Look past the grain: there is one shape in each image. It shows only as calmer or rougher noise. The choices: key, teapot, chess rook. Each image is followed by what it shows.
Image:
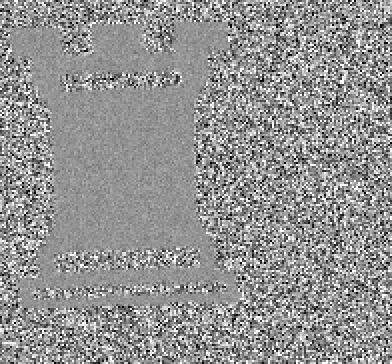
chess rook
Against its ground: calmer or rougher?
calmer
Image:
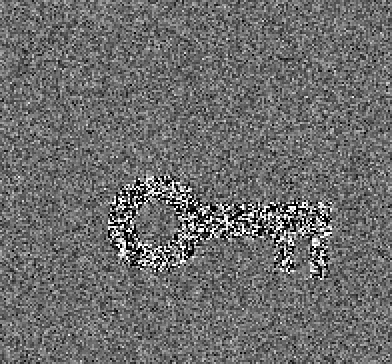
key
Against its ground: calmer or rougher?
rougher
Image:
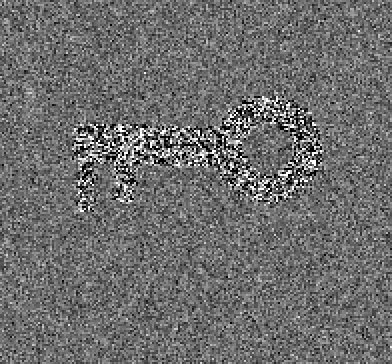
key
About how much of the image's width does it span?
two thirds
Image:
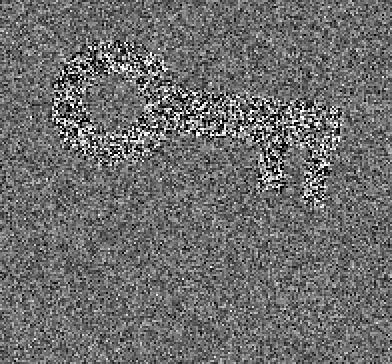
key
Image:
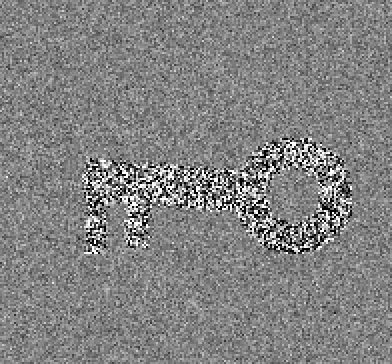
key
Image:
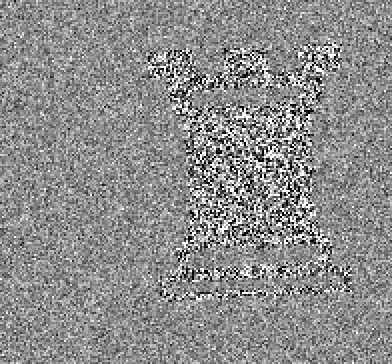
chess rook
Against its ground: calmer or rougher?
rougher
